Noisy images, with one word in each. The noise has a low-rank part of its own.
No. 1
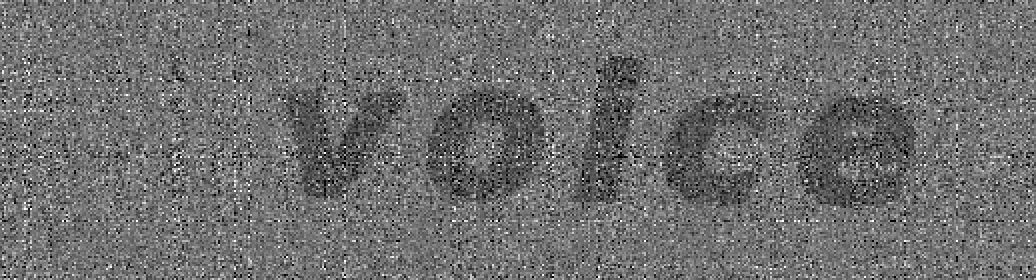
voice
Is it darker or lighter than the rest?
darker
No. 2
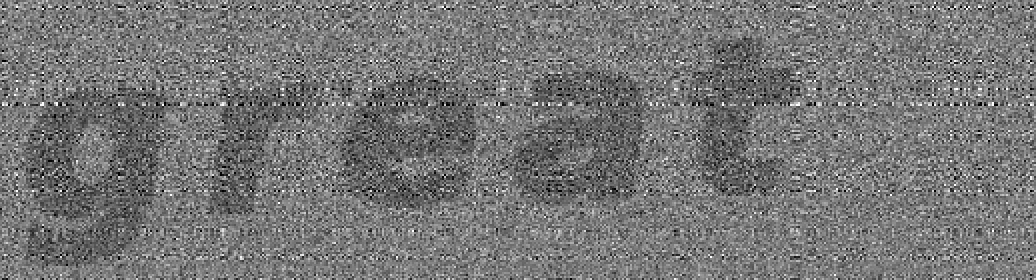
great
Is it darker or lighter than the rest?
darker
